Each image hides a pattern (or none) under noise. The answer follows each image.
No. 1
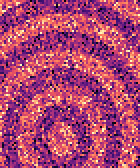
rings round one point
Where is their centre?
bottom middle
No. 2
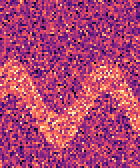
a wavy band
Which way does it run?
left to right
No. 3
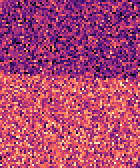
a sharp edge
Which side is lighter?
bottom
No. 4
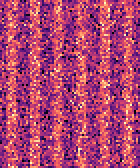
vertical stripes
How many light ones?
6
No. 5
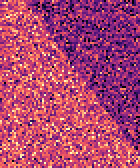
a sharp edge
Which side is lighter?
bottom left
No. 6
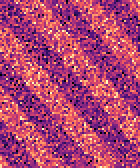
diagonal stripes
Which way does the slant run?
top left to bottom right
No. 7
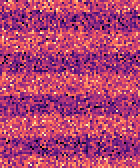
horizontal stripes
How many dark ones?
4
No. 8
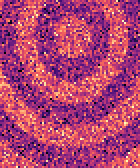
rings round one point
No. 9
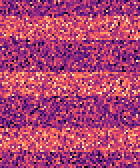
horizontal stripes
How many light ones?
3
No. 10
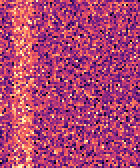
one vertical stripe
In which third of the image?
left
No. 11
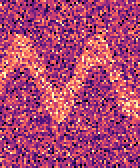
a wavy band
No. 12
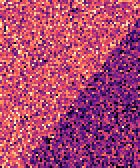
a sharp edge
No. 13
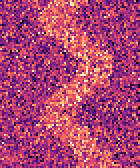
a wavy band
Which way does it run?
top to bottom
